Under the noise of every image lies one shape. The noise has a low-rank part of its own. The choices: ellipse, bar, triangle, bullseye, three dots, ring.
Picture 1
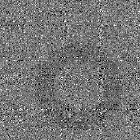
ring
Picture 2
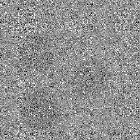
three dots
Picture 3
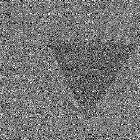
triangle
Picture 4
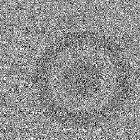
bullseye
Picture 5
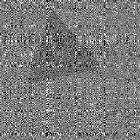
triangle
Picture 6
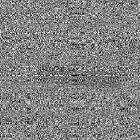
bar
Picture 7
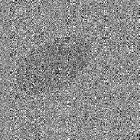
ellipse
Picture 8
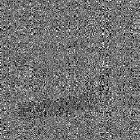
bar
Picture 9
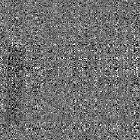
bar
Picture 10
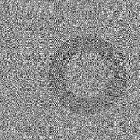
ring
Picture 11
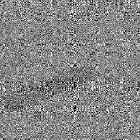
bar
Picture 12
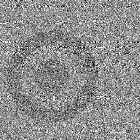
bullseye
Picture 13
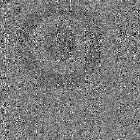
bullseye
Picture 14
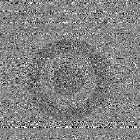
bullseye
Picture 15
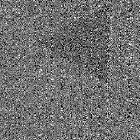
triangle
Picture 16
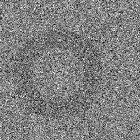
ring
